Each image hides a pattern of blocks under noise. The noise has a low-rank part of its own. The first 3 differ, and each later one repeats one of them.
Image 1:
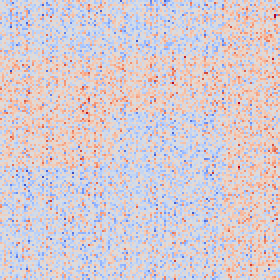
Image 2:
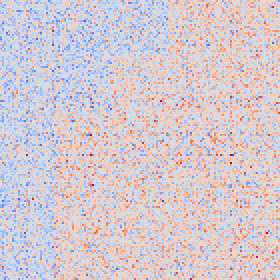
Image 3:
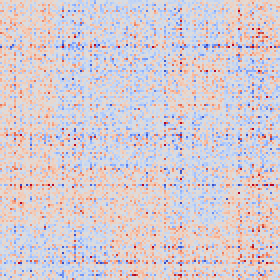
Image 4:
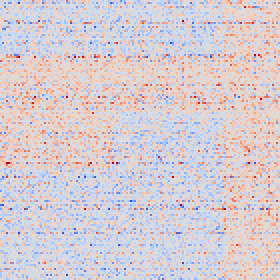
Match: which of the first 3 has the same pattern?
1
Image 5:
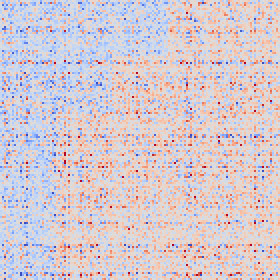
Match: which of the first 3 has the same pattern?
2
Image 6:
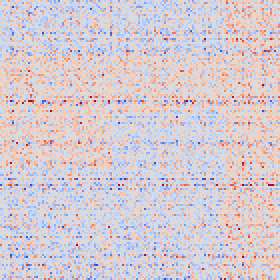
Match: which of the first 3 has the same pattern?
1
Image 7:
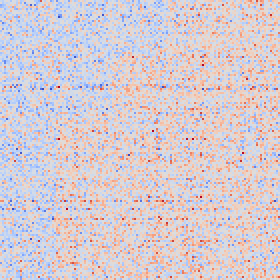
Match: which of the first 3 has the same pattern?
2
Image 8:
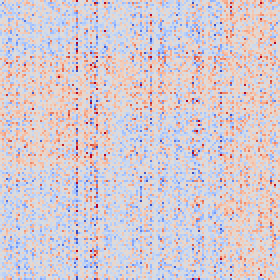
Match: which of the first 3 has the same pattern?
1
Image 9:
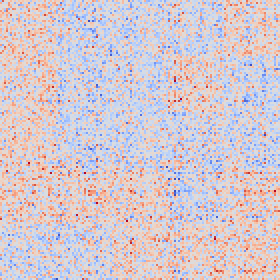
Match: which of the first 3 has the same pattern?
3
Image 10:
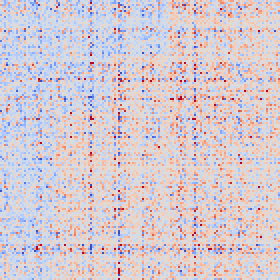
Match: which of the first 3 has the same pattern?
2
